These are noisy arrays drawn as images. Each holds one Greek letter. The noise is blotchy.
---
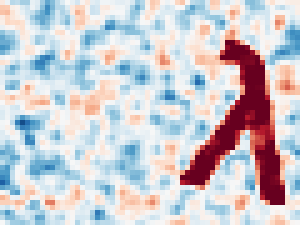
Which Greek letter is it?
lambda
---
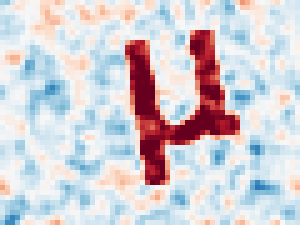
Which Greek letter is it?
mu
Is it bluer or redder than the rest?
redder
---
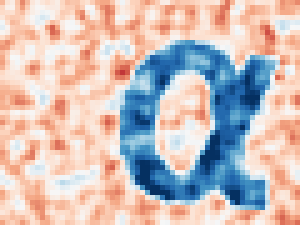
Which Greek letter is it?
alpha
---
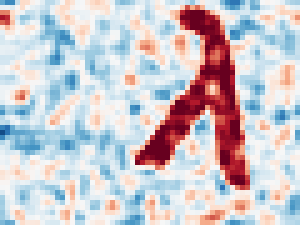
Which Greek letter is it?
lambda
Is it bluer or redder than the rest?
redder
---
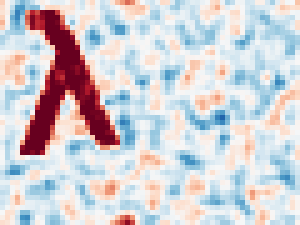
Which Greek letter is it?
lambda
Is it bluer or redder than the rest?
redder
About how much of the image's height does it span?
two thirds
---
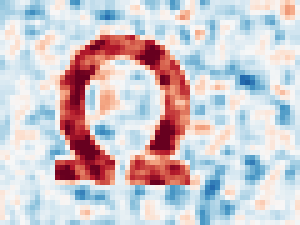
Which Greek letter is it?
omega
